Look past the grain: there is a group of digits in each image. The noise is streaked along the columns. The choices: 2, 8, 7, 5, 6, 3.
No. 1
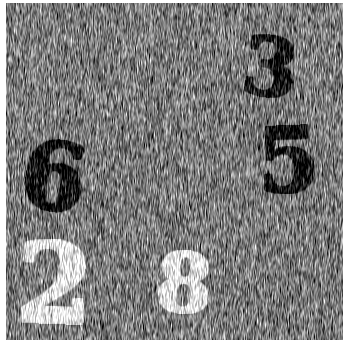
top right: dark 3; middle left: dark 6; middle right: dark 5; bottom left: light 2; bottom middle: light 8
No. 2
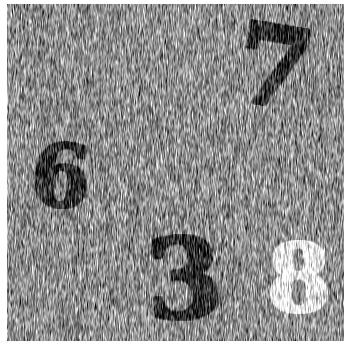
top right: dark 7; middle left: dark 6; bottom middle: dark 3; bottom right: light 8
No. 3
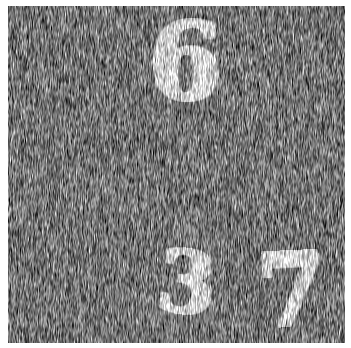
top middle: light 6; bottom middle: light 3; bottom right: light 7
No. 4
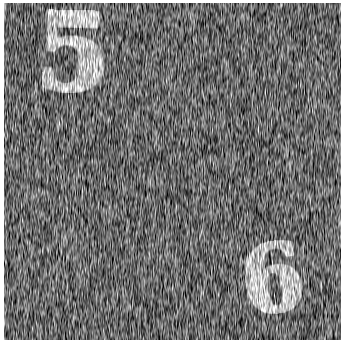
top left: light 5; bottom right: light 6
